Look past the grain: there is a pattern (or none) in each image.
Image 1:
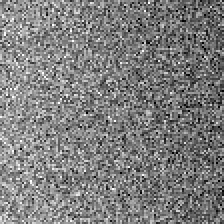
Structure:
a smooth slope
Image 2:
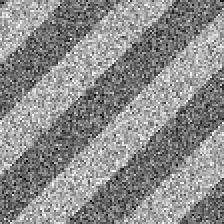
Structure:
diagonal stripes
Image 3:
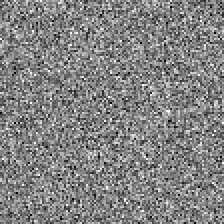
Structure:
only noise
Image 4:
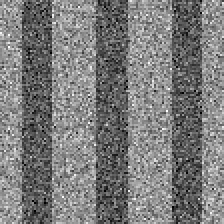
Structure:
vertical stripes
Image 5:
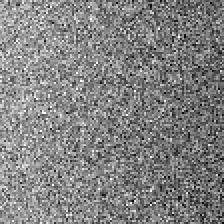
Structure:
a smooth slope
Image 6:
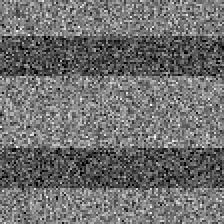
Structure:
horizontal stripes
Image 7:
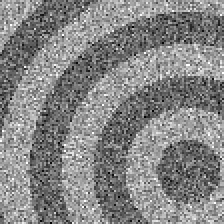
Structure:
rings round one point
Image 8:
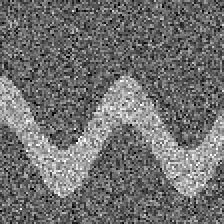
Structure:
a wavy band
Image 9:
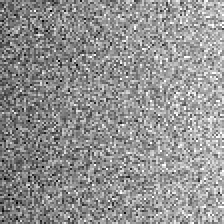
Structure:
a smooth slope
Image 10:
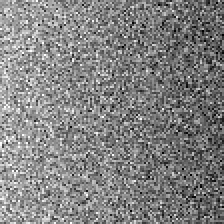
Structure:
a smooth slope
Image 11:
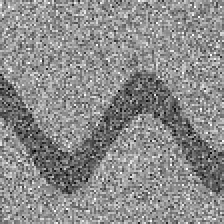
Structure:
a wavy band
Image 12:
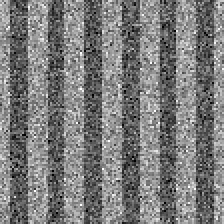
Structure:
vertical stripes
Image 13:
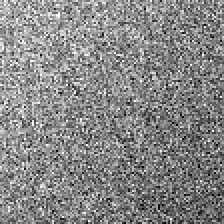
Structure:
a smooth slope
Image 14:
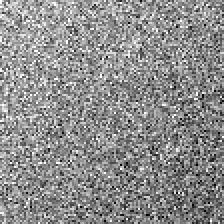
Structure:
a smooth slope
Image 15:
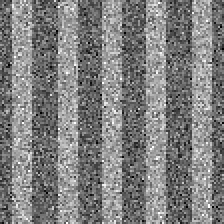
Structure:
vertical stripes
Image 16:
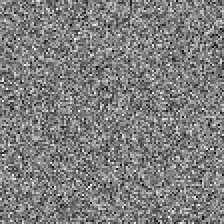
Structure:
only noise
